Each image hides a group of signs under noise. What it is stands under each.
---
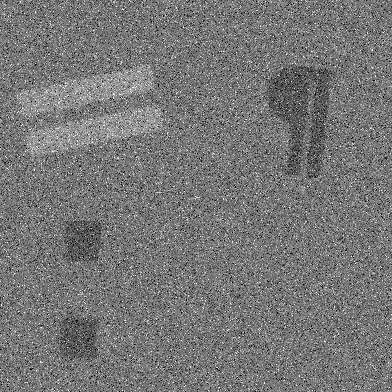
top left: light equals sign; top right: dark pilcrow; bottom left: dark colon
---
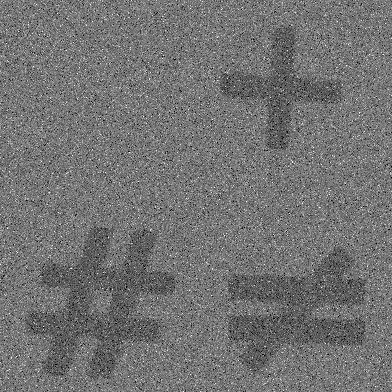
top right: dark plus sign; bottom left: dark hash sign; bottom right: dark not-equal sign
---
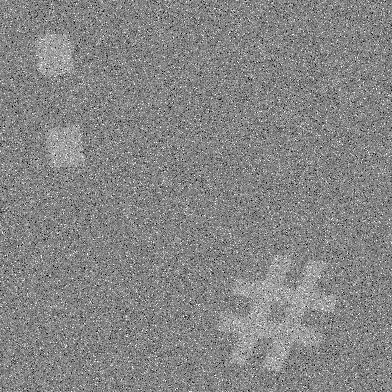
top left: light colon; bottom right: light hash sign
